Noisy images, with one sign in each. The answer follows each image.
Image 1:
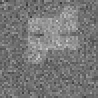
light not-equal sign
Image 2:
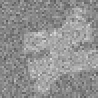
light not-equal sign
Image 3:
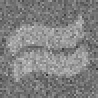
light approximately sign
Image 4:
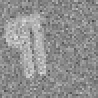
light pilcrow
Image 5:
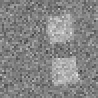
light colon
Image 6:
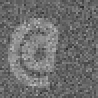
light at sign
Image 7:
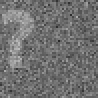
light question mark
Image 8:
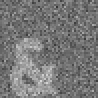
light ampersand
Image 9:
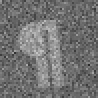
light pilcrow
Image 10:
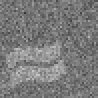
light approximately sign
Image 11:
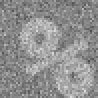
light percent sign
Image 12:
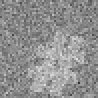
light hash sign
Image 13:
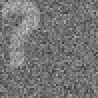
light question mark
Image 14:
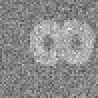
light infinity sign
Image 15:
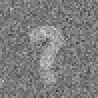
light question mark
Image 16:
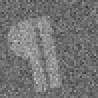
light pilcrow
